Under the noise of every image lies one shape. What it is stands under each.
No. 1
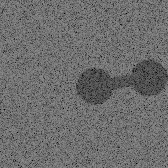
dumbbell
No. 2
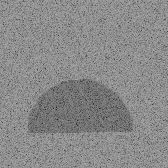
half disc
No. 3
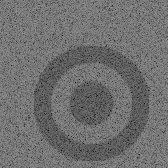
bullseye
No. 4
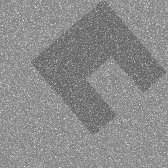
square with a notch
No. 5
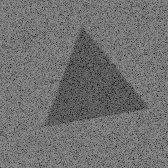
triangle
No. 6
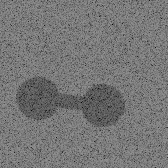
dumbbell
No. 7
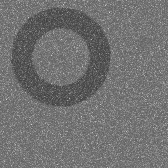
ring
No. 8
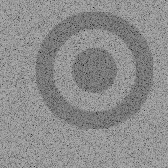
bullseye
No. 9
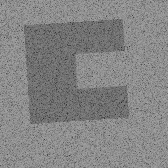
square with a notch
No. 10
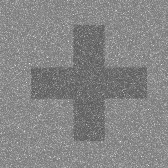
cross
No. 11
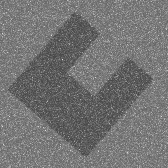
square with a notch
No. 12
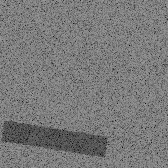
bar
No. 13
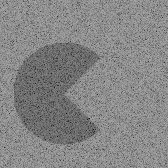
disc with a wedge cut out
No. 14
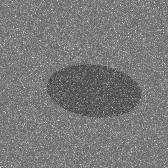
ellipse
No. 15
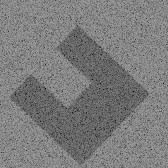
square with a notch
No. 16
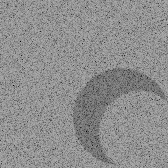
crescent
